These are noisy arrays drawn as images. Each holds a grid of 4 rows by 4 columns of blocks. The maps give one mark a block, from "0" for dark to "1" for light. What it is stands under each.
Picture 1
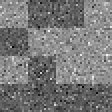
1 0 0 1
0 1 1 1
1 0 1 1
0 0 0 0
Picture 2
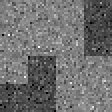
1 1 1 0
1 1 1 0
1 0 1 1
0 0 1 1
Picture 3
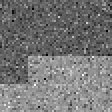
0 0 0 0
0 0 0 0
0 1 1 1
1 1 1 1
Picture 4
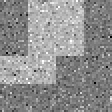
0 1 1 0
0 1 1 0
1 1 0 0
0 0 0 0
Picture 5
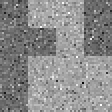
0 1 1 0
0 0 1 0
0 1 1 1
0 1 1 1
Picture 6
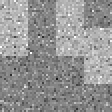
1 0 1 0
1 0 1 1
0 0 0 1
0 0 0 0
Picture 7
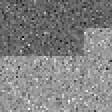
0 0 0 0
0 0 0 1
1 1 1 1
1 1 1 1
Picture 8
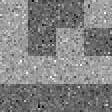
1 0 0 1
1 0 1 0
1 1 1 1
0 0 0 0
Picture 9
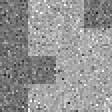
0 1 1 0
0 1 1 1
0 0 1 1
0 1 1 1
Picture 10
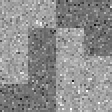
1 1 0 0
1 0 1 0
1 0 1 1
0 0 1 1
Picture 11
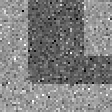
1 0 0 1
1 0 0 1
1 0 0 0
1 1 1 1
